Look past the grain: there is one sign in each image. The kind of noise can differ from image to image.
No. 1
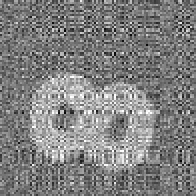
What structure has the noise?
low rank plus noise
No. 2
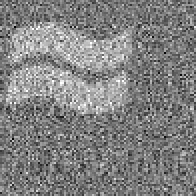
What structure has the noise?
low rank plus noise
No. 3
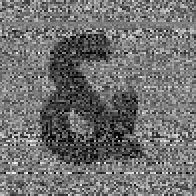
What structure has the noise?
rows of uneven size
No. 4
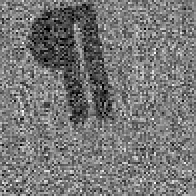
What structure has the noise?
low rank plus noise
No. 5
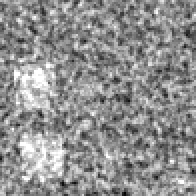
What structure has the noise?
blotchy
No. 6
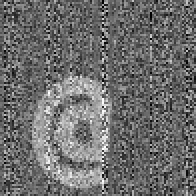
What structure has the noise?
columns of uneven size
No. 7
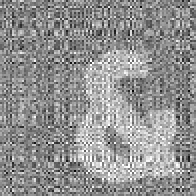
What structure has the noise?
low rank plus noise
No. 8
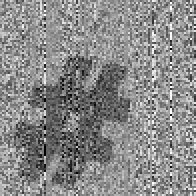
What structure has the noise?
columns of uneven size
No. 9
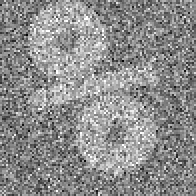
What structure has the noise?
independent entries
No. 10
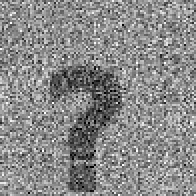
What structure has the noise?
low rank plus noise
